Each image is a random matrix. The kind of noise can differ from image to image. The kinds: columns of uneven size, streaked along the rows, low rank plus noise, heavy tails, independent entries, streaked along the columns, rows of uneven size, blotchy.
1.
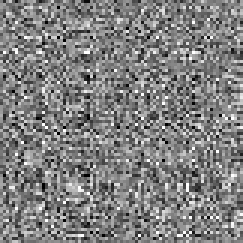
low rank plus noise
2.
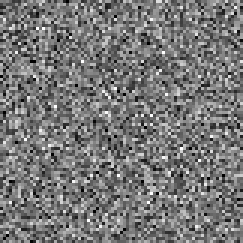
independent entries
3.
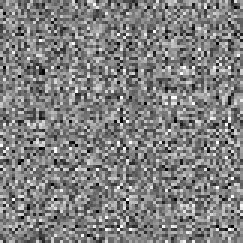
low rank plus noise
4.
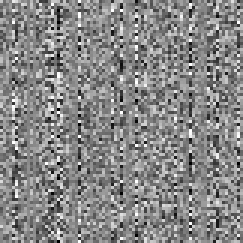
columns of uneven size
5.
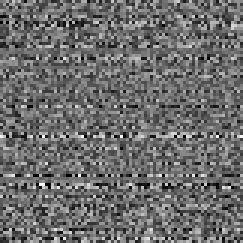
rows of uneven size
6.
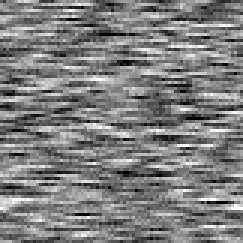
streaked along the rows
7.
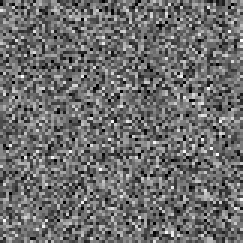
independent entries
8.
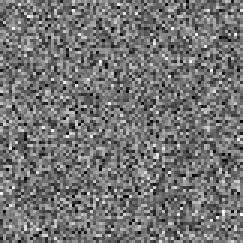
independent entries
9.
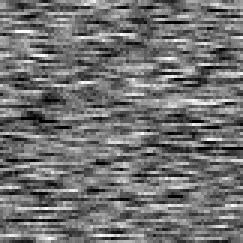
streaked along the rows
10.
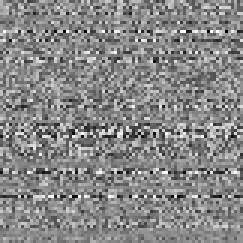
rows of uneven size
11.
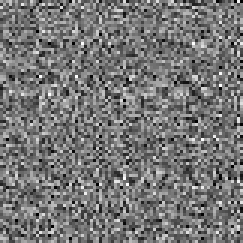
low rank plus noise
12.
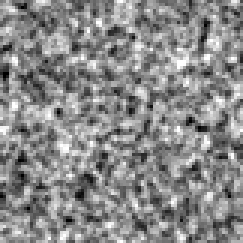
blotchy
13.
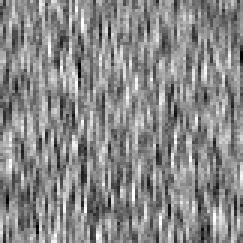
streaked along the columns
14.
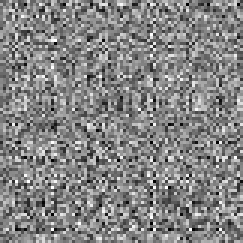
low rank plus noise
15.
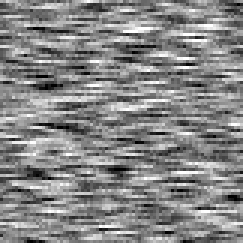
streaked along the rows
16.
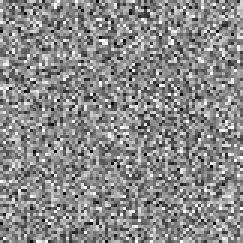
independent entries
